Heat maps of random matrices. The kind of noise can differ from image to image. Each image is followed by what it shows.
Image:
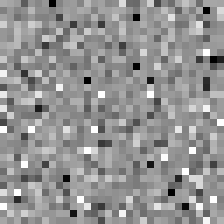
heavy tails
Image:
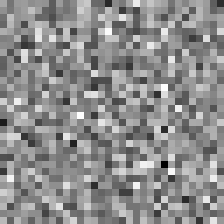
independent entries
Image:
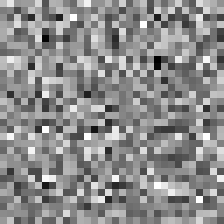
low rank plus noise
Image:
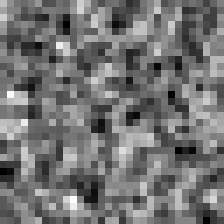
blotchy
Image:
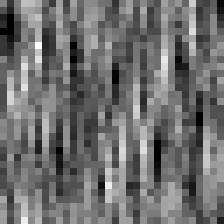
streaked along the columns
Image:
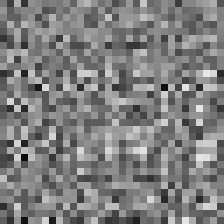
low rank plus noise
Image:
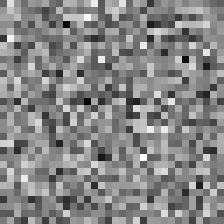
independent entries
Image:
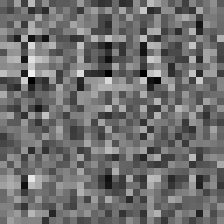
low rank plus noise
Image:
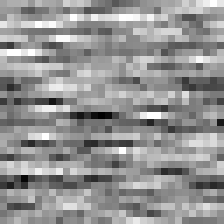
streaked along the rows
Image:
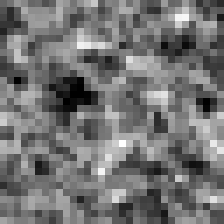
blotchy
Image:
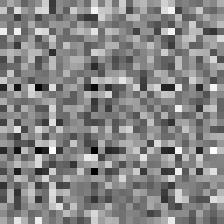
low rank plus noise
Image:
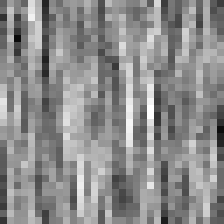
streaked along the columns
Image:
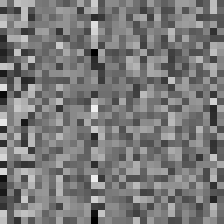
columns of uneven size
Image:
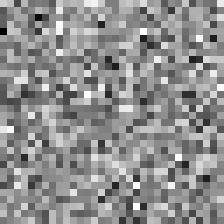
independent entries
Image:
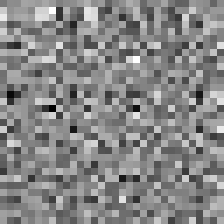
low rank plus noise
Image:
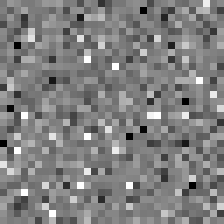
heavy tails
